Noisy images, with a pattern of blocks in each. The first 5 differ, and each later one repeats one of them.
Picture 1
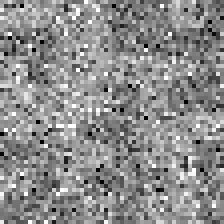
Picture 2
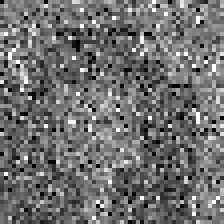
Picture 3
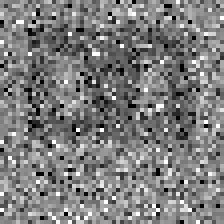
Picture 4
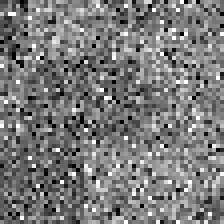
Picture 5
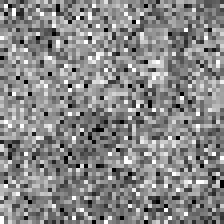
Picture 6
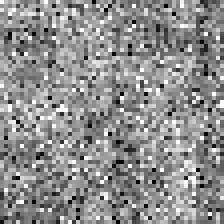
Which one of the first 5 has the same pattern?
1
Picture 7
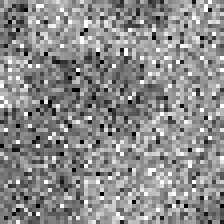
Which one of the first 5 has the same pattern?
4
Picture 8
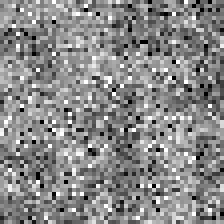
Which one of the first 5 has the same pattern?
1
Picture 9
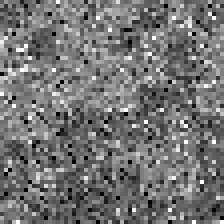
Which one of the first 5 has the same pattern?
5
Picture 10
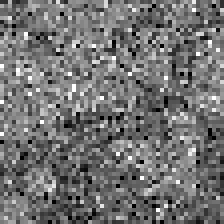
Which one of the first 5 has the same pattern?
5
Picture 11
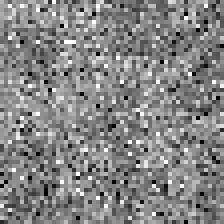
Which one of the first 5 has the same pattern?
1
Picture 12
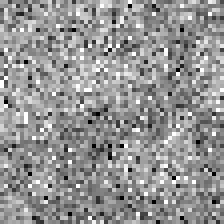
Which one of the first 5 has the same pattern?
5
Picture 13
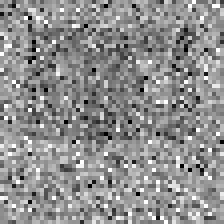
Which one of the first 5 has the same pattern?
3
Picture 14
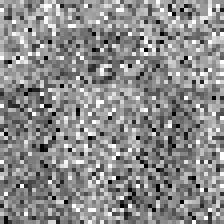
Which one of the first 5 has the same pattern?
2
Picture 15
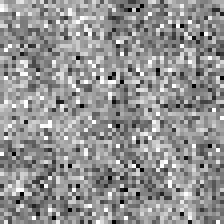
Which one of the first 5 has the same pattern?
1
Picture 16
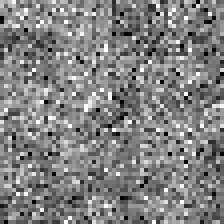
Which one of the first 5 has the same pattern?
1
